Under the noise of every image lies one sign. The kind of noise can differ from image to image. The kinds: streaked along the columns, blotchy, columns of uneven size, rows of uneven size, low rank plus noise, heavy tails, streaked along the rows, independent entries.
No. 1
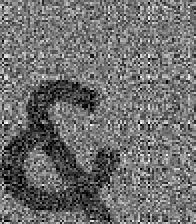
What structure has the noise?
low rank plus noise
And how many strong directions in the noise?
one
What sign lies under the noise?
ampersand
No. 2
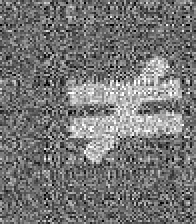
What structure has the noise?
low rank plus noise
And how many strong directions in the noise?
two
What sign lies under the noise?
not-equal sign
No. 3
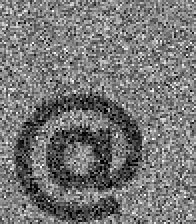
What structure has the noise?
independent entries
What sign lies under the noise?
at sign
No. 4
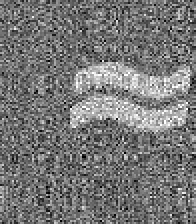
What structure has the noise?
low rank plus noise
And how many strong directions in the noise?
three or four
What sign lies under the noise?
approximately sign
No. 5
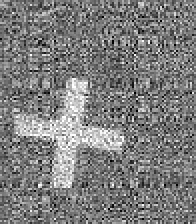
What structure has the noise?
low rank plus noise
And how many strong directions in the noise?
two
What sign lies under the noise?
plus sign
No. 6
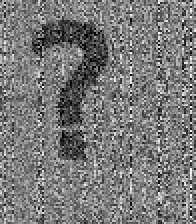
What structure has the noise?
columns of uneven size
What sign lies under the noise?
question mark
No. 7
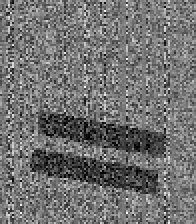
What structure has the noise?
columns of uneven size
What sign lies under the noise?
equals sign
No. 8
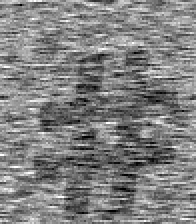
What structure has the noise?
streaked along the rows
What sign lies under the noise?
hash sign
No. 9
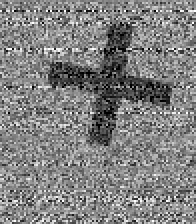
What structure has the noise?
rows of uneven size
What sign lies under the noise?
plus sign
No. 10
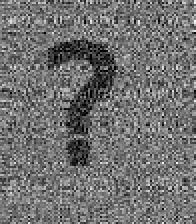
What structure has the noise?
low rank plus noise
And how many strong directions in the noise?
two
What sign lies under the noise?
question mark
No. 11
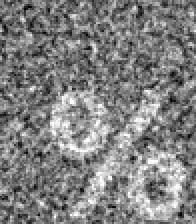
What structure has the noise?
blotchy
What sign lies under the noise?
percent sign
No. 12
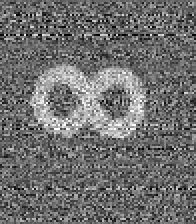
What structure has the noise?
rows of uneven size
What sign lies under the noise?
infinity sign
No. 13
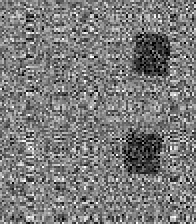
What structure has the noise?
low rank plus noise
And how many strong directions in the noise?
one
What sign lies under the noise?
colon
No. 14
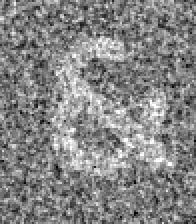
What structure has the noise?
blotchy
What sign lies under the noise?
ampersand
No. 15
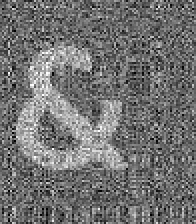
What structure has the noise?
low rank plus noise
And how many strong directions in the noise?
two
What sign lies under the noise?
ampersand
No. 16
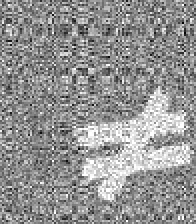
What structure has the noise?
low rank plus noise
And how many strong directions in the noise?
one
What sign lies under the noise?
not-equal sign
